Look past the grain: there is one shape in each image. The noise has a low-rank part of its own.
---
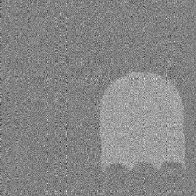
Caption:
light ghost
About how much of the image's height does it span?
half
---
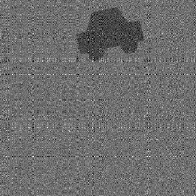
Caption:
dark car, top middle
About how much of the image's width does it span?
a third
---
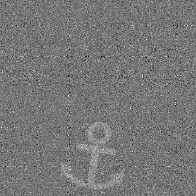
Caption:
light anchor, bottom middle
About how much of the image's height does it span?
a third
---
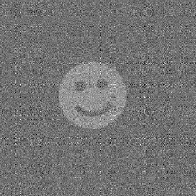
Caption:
light smiling face, centre
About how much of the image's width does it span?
a third
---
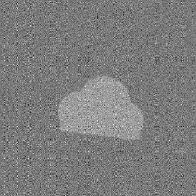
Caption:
light cloud, centre
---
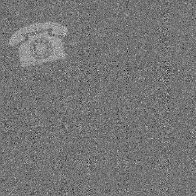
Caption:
light telephone, top left
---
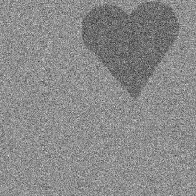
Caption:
dark heart
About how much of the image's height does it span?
half
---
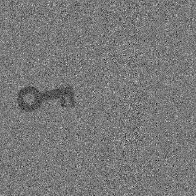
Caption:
dark key, middle left
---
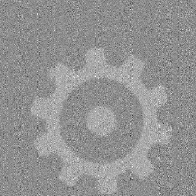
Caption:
light gear
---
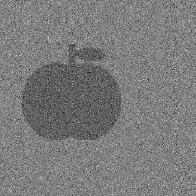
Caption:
dark apple
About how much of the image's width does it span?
half
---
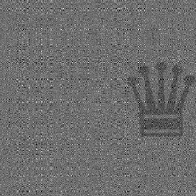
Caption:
dark chess queen, middle right
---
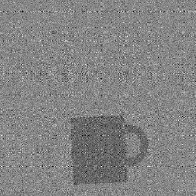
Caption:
dark cup, bottom middle
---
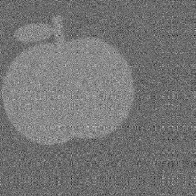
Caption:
light apple
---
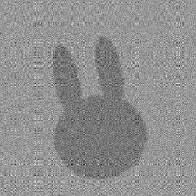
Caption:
dark rabbit's head
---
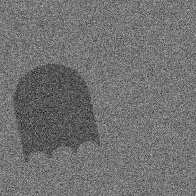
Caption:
dark ghost
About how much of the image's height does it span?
half
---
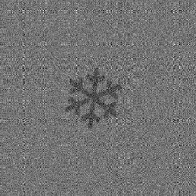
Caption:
dark snowflake, centre
